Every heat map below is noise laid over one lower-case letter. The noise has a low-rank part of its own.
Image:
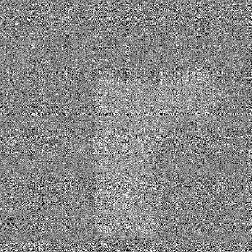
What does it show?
light r
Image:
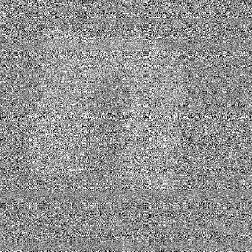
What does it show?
light n
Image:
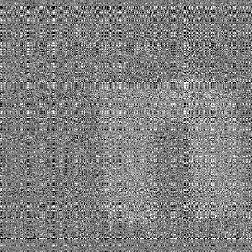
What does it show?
light n
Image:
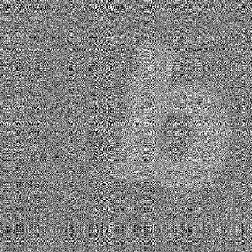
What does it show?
light b
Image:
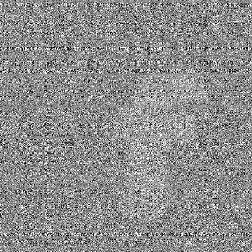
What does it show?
light f
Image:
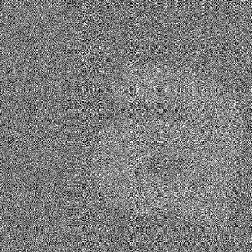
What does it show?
light a
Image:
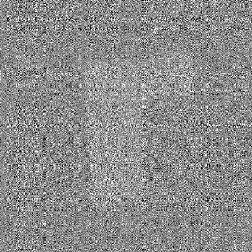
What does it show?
light r
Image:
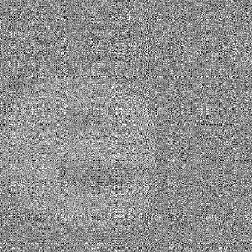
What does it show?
light e
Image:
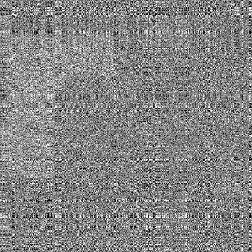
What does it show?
light r
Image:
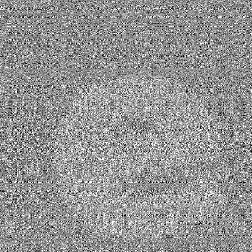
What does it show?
light e
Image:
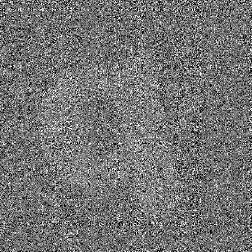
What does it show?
light q
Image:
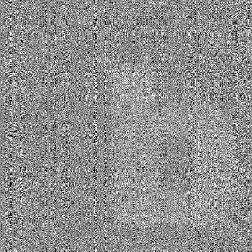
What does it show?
light b
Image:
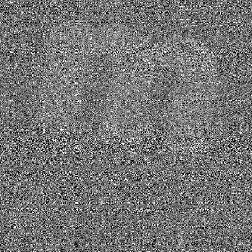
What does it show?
light m
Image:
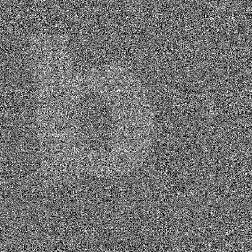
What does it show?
light b
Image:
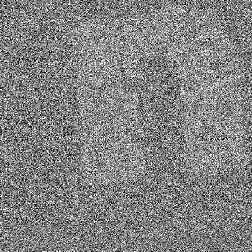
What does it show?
light n
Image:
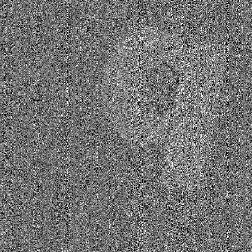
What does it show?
light q
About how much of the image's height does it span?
two thirds
